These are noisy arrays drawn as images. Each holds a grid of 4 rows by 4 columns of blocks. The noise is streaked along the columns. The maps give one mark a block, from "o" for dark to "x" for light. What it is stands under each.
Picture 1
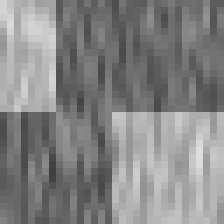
xooo
xooo
ooxx
ooxx
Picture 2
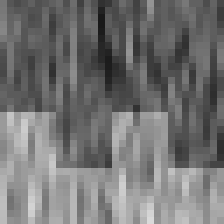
oooo
oooo
xoxo
xxxx
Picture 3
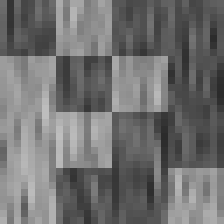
oxoo
xoxo
xxoo
xoox
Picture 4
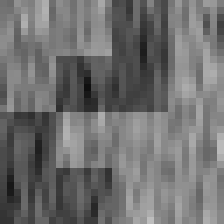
xxox
xoox
oxxx
ooxx
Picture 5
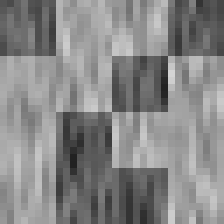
oxxo
xxox
xoxx
xoox
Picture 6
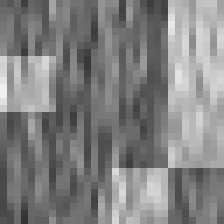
ooox
xoox
ooox
ooxo
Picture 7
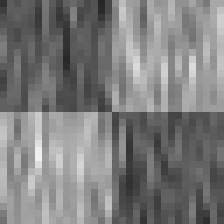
ooxx
ooxx
xxoo
xxoo
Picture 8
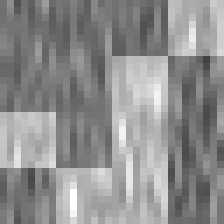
ooox
ooxo
xoxo
oxxo
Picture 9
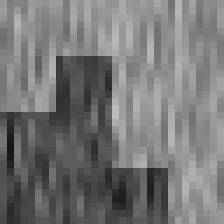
xxxx
xoxx
ooxx
ooox
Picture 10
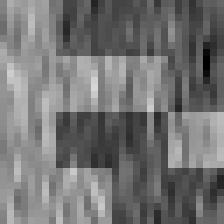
xooo
xxxo
xoox
xxoo
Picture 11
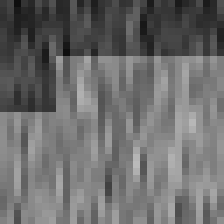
oooo
oxxx
xxxx
xxxx
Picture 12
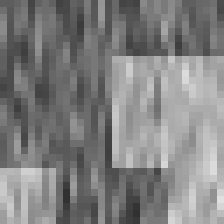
oooo
ooxx
ooxx
xoox
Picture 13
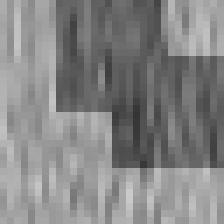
xoox
xooo
xxoo
xxxx
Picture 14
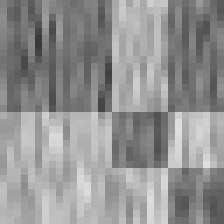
ooxo
ooxo
xxox
xxxo
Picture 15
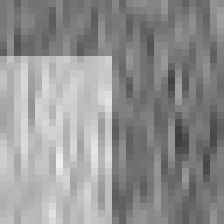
oooo
xxoo
xxoo
xxoo
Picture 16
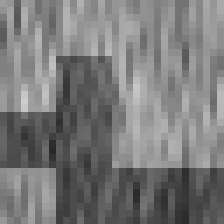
xxxx
xoxx
ooxx
xooo
